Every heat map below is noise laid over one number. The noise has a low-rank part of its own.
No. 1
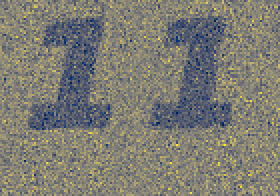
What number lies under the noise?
11
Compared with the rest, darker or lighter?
darker
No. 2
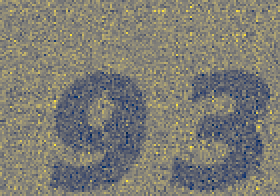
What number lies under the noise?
93
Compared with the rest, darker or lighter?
darker
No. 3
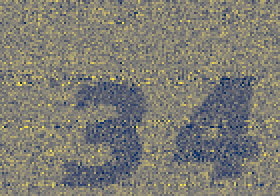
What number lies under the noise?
34
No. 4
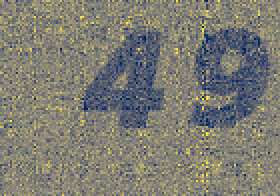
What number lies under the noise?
49
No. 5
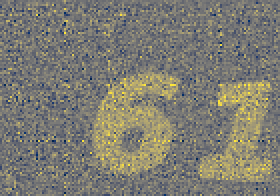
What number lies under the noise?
61
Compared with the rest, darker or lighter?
lighter
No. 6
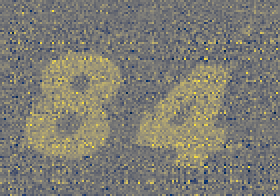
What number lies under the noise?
84
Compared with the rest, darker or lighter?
lighter
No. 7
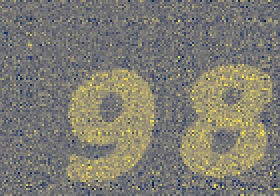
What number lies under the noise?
98
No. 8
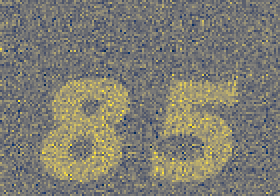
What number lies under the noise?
85
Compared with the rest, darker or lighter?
lighter
